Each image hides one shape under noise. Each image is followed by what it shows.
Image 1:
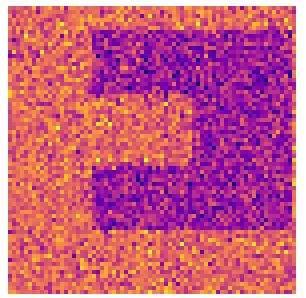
square with a notch
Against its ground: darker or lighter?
darker
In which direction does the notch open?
left
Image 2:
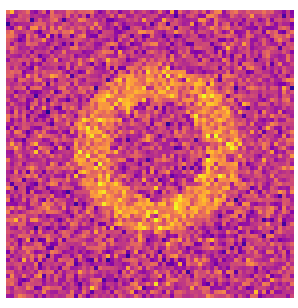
ring
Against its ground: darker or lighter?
lighter
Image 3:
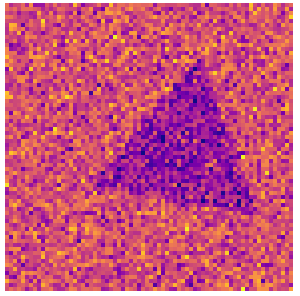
triangle
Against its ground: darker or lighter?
darker
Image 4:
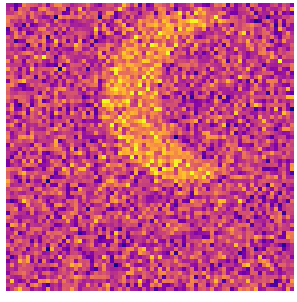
crescent
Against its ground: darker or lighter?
lighter
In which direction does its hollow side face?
right
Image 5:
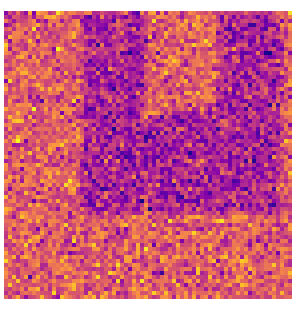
square with a notch
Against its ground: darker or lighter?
darker
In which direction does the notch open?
up
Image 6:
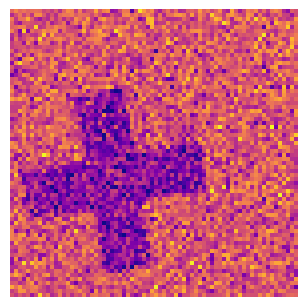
cross
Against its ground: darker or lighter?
darker
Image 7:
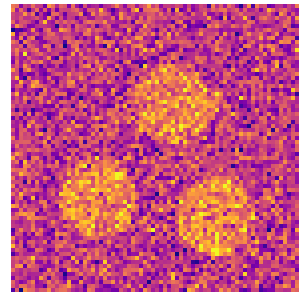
three dots
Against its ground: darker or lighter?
lighter
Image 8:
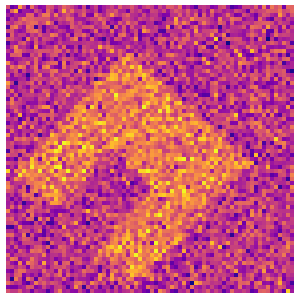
square with a notch
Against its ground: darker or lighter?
lighter
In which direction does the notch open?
down and left
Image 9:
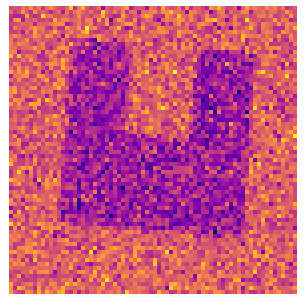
square with a notch
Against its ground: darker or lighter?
darker
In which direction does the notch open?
up
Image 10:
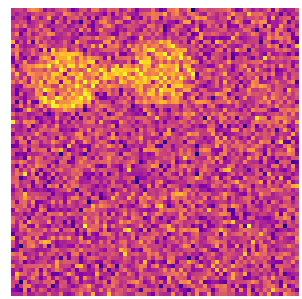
dumbbell
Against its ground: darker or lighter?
lighter
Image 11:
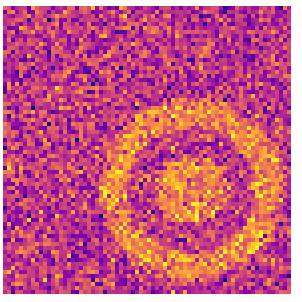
bullseye
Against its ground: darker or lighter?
lighter
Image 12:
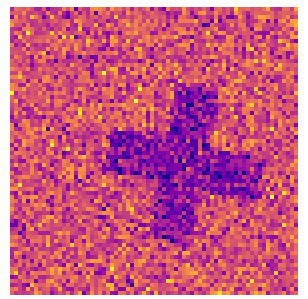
cross
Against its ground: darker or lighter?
darker
